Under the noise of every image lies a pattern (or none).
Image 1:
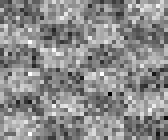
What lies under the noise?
a checkerboard
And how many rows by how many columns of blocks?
6 by 4
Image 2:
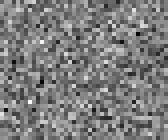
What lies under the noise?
only noise
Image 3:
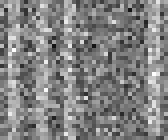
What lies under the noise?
bands of columns
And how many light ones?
4
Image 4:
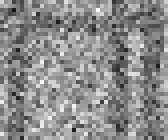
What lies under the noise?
bands of rows crossing bands of columns
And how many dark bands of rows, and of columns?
1 and 3
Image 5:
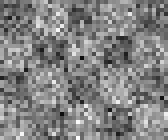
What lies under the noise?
a checkerboard
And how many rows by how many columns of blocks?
4 by 5
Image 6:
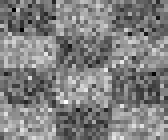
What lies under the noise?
a checkerboard
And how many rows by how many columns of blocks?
4 by 3
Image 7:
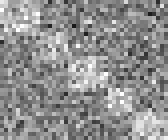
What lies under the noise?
blocks along the diagonal
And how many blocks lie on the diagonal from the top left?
5
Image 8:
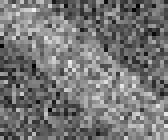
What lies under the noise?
a diagonal band
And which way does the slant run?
top left to bottom right
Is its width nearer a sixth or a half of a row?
a half
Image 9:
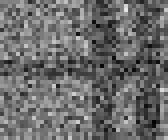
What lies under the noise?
bands of rows crossing bands of columns
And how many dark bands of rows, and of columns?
1 and 2
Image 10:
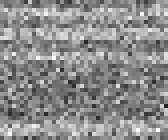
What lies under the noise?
bands of rows
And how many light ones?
4
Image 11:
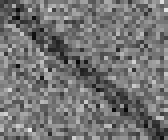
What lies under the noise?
a diagonal band
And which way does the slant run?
top left to bottom right
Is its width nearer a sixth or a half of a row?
a sixth
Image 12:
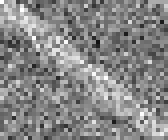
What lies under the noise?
a diagonal band
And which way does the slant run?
top left to bottom right
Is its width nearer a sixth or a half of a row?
a sixth
